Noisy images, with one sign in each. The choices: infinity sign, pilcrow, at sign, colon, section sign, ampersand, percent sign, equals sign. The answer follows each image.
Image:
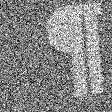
pilcrow
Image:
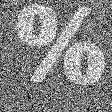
percent sign
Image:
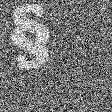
section sign
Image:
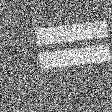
equals sign
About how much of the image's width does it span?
two thirds
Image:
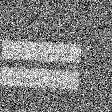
equals sign
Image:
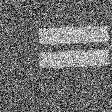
equals sign
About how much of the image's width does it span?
two thirds
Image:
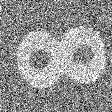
infinity sign
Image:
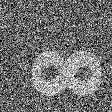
infinity sign
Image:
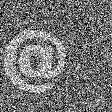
at sign
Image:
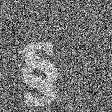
section sign
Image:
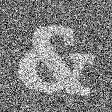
ampersand
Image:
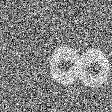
infinity sign
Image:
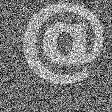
at sign
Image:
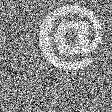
at sign
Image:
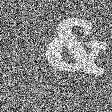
ampersand
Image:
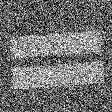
equals sign
